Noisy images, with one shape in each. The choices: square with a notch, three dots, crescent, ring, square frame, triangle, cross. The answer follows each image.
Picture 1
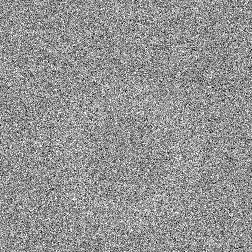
ring
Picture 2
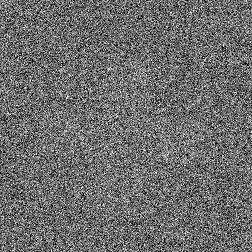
cross
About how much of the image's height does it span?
two thirds
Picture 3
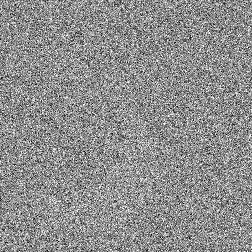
crescent
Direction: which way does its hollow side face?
up and left
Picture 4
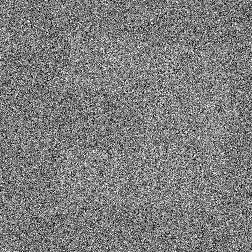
square with a notch
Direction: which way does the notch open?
left
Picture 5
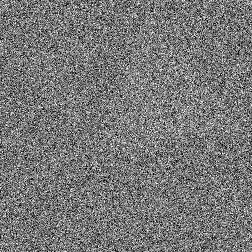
triangle
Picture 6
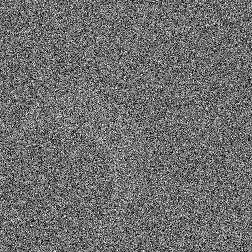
crescent
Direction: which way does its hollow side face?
down and left
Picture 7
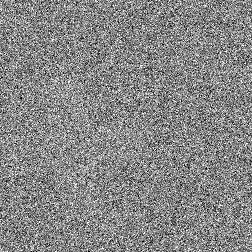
cross
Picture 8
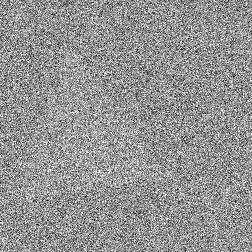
triangle
